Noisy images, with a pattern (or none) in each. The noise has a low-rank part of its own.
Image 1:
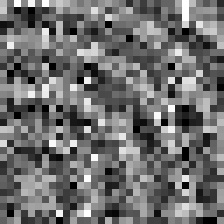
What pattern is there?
rings round one point
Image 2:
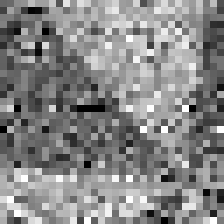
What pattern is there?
spokes from one point
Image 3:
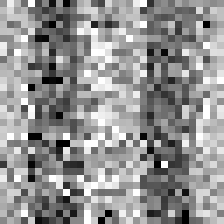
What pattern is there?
vertical stripes
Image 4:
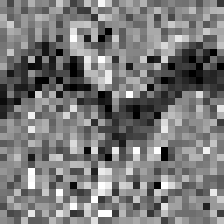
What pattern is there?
a wavy band
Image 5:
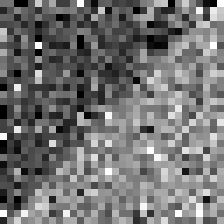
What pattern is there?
a sharp edge
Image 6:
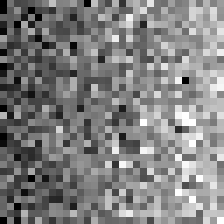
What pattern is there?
a smooth slope
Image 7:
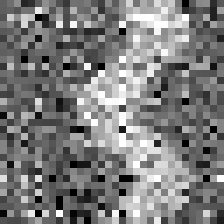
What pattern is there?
a wavy band
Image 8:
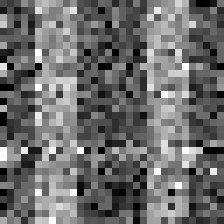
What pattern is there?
vertical stripes
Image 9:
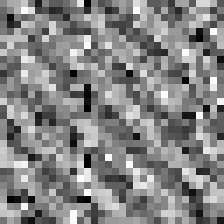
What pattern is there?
diagonal stripes
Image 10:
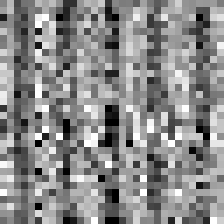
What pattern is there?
vertical stripes
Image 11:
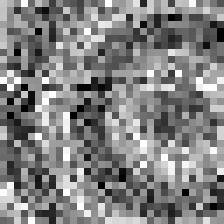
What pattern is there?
rings round one point
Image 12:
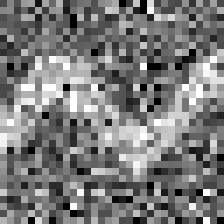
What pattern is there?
a wavy band
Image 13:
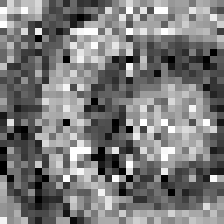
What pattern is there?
rings round one point
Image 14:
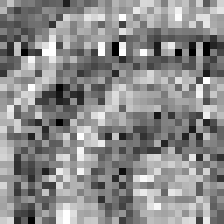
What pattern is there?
rings round one point
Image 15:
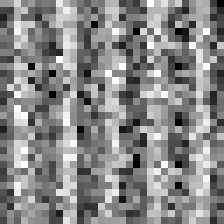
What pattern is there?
vertical stripes
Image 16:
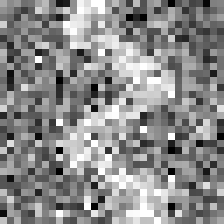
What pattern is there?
a wavy band
